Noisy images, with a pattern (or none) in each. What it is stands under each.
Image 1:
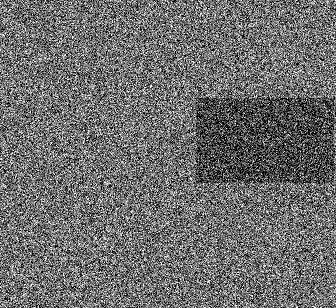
one block
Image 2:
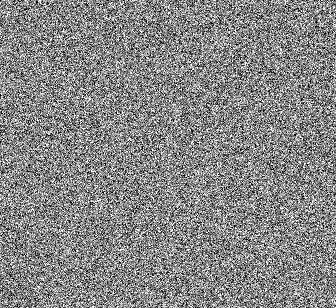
only noise
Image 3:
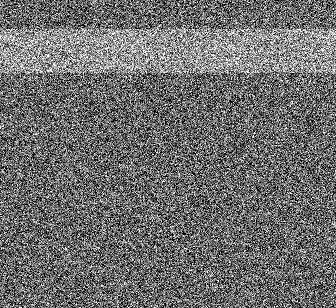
one band of rows
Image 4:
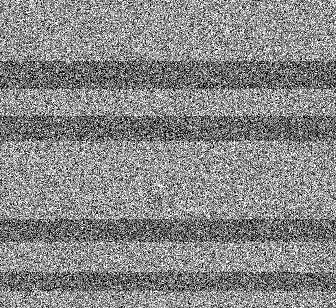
bands of rows
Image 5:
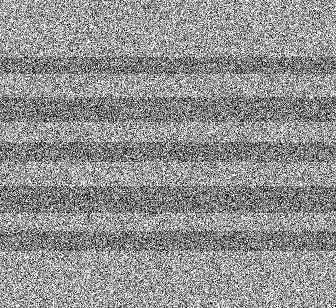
bands of rows
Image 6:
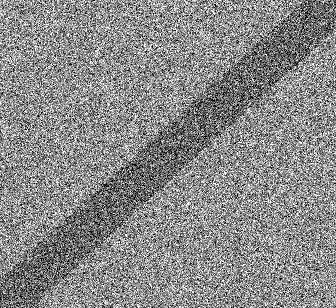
a diagonal band
